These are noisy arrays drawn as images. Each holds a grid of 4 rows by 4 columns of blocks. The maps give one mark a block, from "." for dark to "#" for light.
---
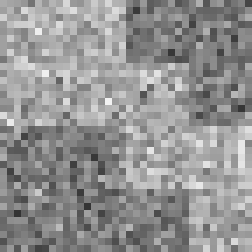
# # . .
# # # .
. . # #
. . . #
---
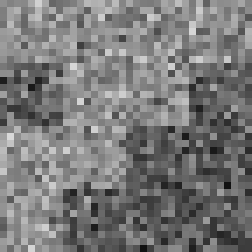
# # # #
. # # .
# # . .
# . . .
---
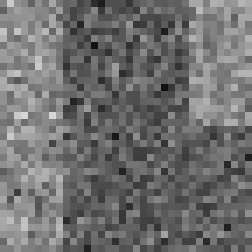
# . . #
# . . #
# . . .
# . . .
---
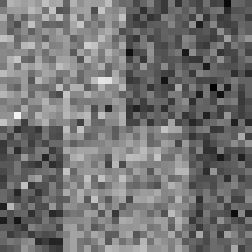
# # . .
# # . .
. # # .
. # # .
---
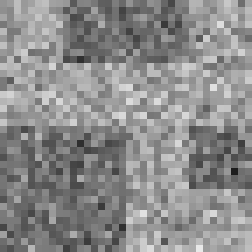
# . . #
# # # #
. . # .
. . # #
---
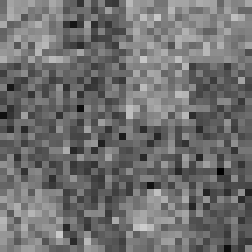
# . # #
. . # .
. . . .
# . # .
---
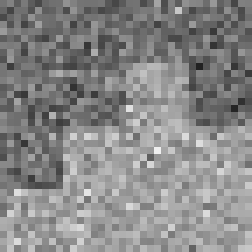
. . . .
. . # .
. # # #
# # # #
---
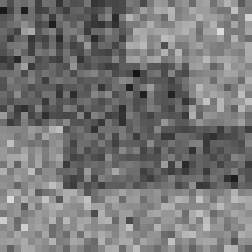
. . # #
. . . #
# . . .
# # # #
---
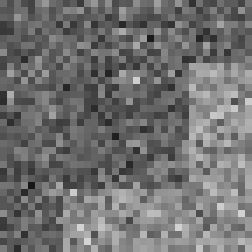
. . . .
. . . #
. . . #
. # # #
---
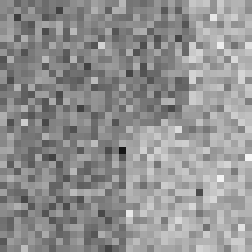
. . . #
. . . #
. . # #
. . # #
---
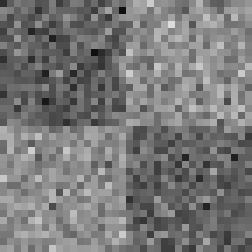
. . # #
. . # #
# # . .
# # . .
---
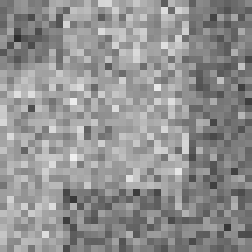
. # # .
# # # .
# # # .
# . . .
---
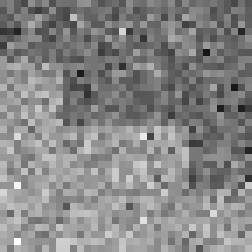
. . . .
# . . .
# # # .
# # # #
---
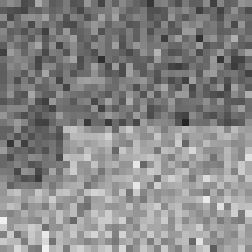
. . . .
. . . .
. # # #
# # # #
